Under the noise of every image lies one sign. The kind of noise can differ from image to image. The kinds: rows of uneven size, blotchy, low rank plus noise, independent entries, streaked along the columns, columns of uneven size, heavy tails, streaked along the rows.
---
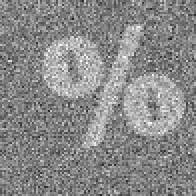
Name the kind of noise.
low rank plus noise
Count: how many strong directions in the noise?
two
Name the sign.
percent sign
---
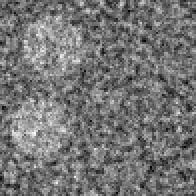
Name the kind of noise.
blotchy
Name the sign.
colon
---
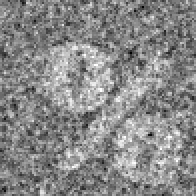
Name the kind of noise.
blotchy
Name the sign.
percent sign
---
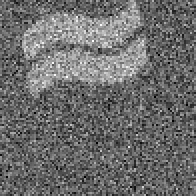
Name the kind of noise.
independent entries
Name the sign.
approximately sign
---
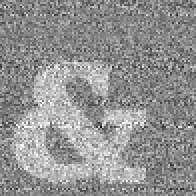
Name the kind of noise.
rows of uneven size
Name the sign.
ampersand
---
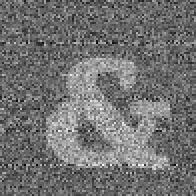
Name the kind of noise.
rows of uneven size
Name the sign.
ampersand
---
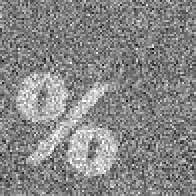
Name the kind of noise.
low rank plus noise
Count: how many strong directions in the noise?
three or four
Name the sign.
percent sign
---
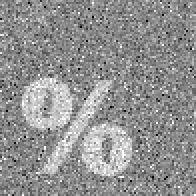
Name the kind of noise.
heavy tails
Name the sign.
percent sign
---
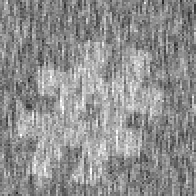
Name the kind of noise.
streaked along the columns
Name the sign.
hash sign
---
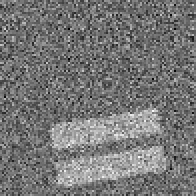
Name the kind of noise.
low rank plus noise
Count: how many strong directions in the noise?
one
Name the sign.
equals sign
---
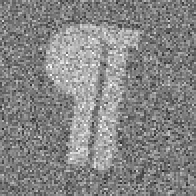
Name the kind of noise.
low rank plus noise
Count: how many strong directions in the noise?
one
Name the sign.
pilcrow
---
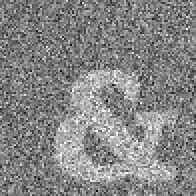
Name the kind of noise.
independent entries
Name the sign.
ampersand
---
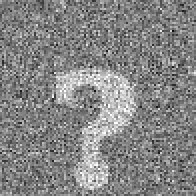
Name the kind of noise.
low rank plus noise
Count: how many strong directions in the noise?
two
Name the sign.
question mark
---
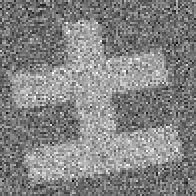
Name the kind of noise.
low rank plus noise
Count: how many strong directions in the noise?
one
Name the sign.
plus-minus sign
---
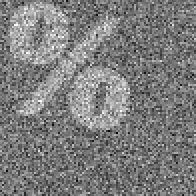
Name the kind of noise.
independent entries
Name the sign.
percent sign
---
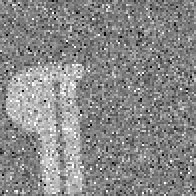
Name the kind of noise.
heavy tails
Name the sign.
pilcrow
